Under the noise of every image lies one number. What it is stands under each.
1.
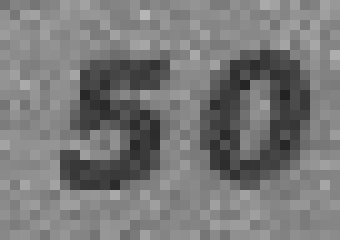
50
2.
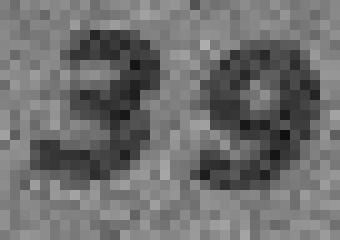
39
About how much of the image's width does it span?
nearly all
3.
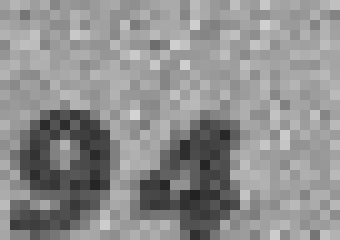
94
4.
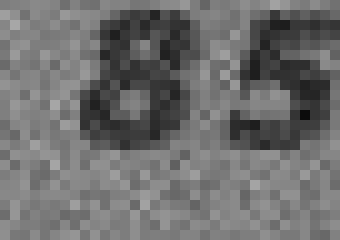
85
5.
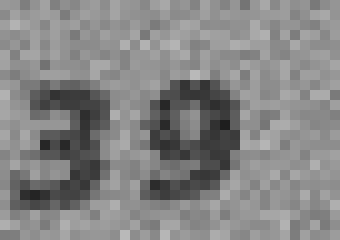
39
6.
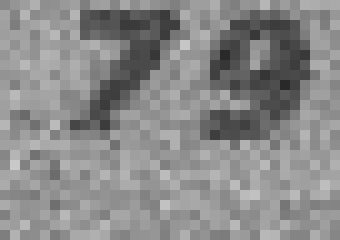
79
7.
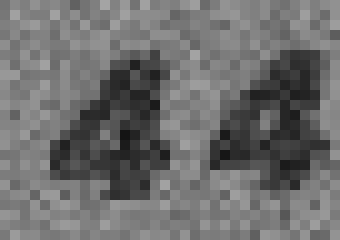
44
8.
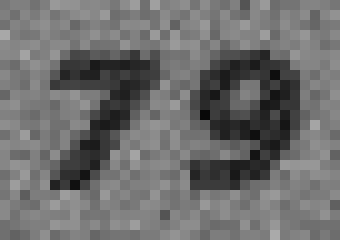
79
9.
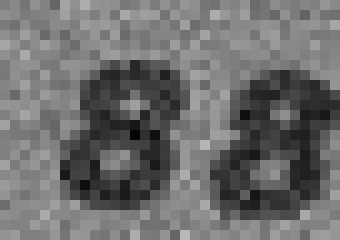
88
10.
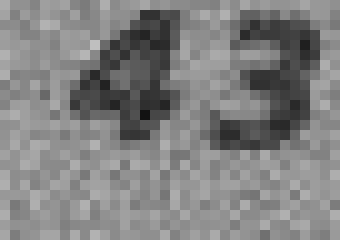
43
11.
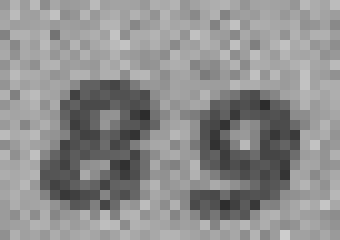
89
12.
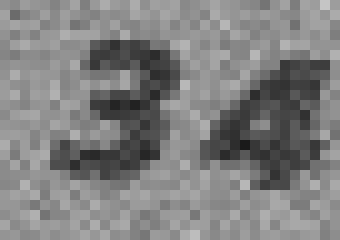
34
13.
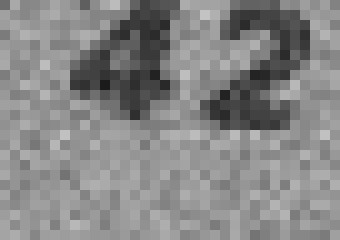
42
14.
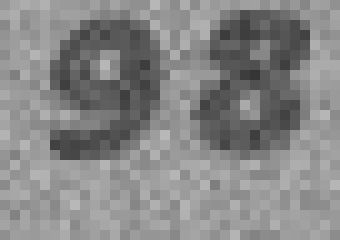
98
